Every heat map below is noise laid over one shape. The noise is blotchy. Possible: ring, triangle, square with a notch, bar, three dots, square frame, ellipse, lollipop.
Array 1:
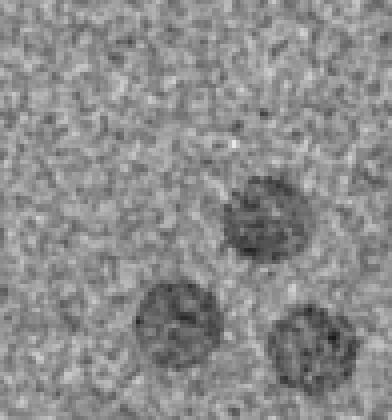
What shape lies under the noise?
three dots
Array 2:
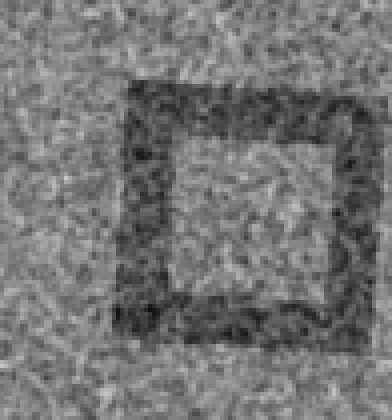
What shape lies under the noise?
square frame
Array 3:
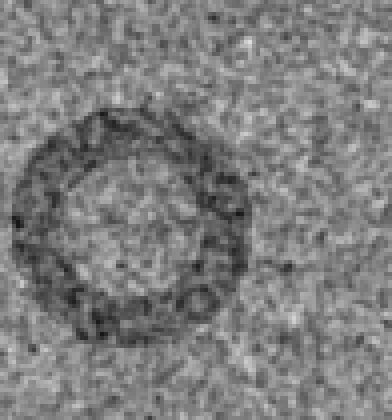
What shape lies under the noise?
ring
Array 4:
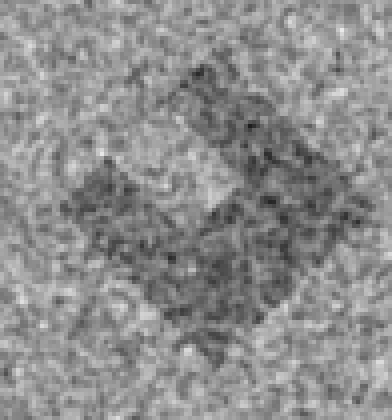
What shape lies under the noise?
square with a notch
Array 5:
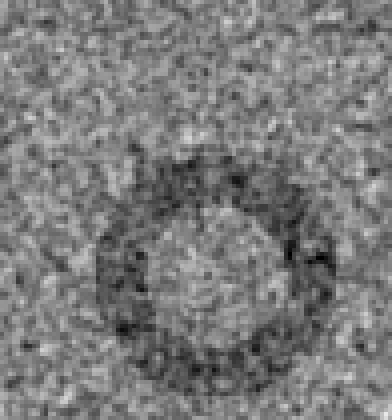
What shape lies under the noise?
ring
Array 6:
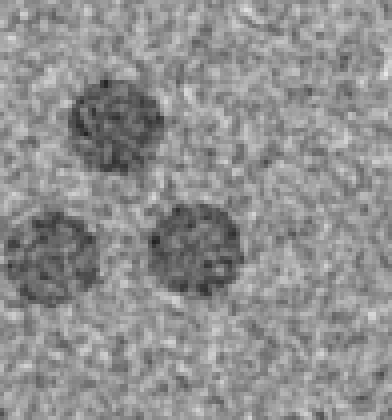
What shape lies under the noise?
three dots
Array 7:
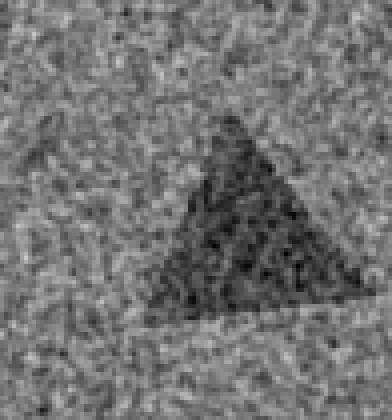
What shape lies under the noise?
triangle
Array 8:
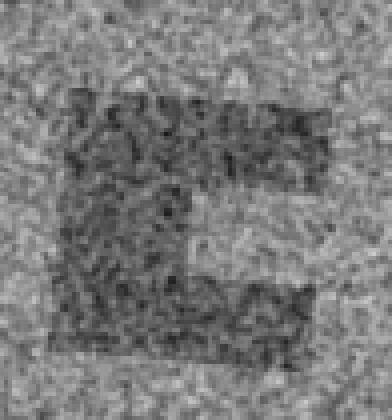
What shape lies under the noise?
square with a notch
